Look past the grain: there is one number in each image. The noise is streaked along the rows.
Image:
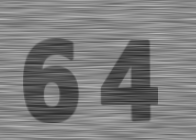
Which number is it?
64
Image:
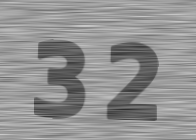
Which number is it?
32
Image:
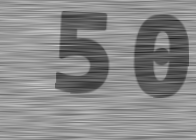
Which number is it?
50
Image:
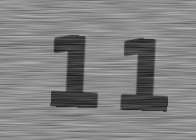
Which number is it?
11
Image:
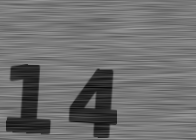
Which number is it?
14
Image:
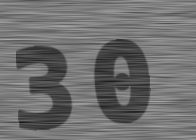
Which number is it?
30
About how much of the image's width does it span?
two thirds
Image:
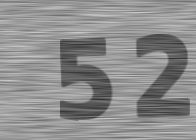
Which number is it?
52
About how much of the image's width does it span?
two thirds
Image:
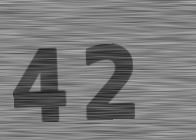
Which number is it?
42
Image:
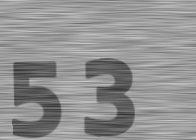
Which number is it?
53
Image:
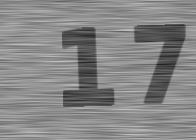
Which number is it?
17
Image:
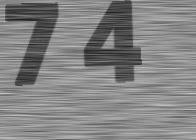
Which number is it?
74
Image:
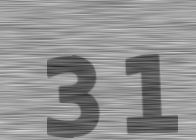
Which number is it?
31
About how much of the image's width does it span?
two thirds
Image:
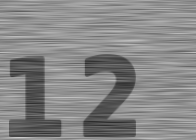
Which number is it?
12
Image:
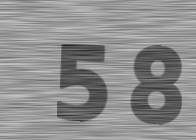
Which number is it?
58
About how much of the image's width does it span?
two thirds
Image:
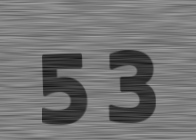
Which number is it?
53
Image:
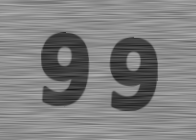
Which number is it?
99
